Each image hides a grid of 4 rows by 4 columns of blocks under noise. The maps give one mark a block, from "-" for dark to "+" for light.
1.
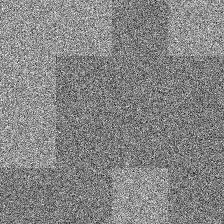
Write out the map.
+ + - +
+ - - -
+ - - -
- - + -
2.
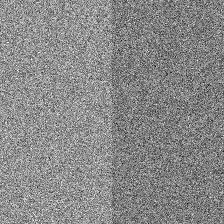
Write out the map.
+ + - -
+ + - -
+ + - -
+ + - -
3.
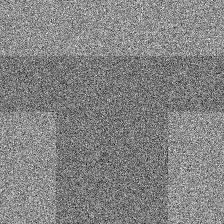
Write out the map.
+ + + +
- - - -
+ - - +
+ - - +
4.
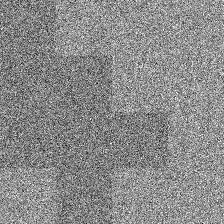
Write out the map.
- + + +
- - + +
- - - +
+ - + +
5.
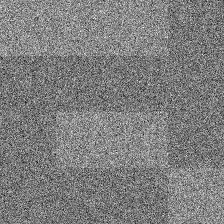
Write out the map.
+ + + -
- - - -
- + + -
- - - +
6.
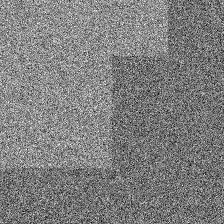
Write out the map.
+ + + -
+ + - -
+ + - -
- - - -
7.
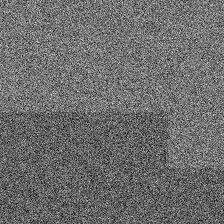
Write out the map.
+ + + +
+ + + +
- - - +
- - - -
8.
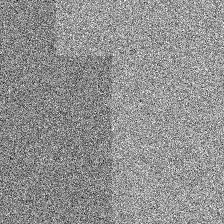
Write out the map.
- + + +
- - + +
- - + +
- - + +
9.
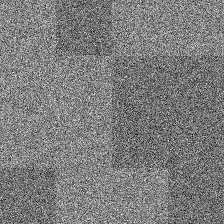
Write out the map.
+ - + +
+ + - -
+ + - -
- + + -
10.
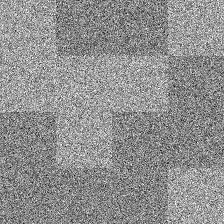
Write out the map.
+ - - +
+ + + -
- + - -
- - - +
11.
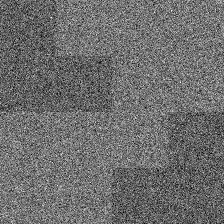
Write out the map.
- + + +
- - + +
+ + + -
+ + - -
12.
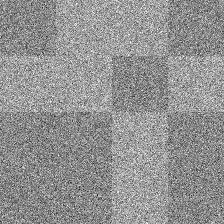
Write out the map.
- + + -
+ + - +
- - + -
- - + -
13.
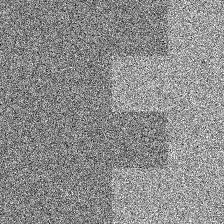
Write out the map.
- - - +
- - + +
- - - +
- - + +
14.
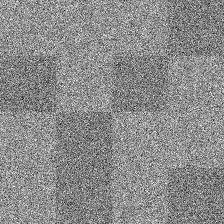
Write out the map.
+ + + -
- + - +
+ - + +
+ - + -
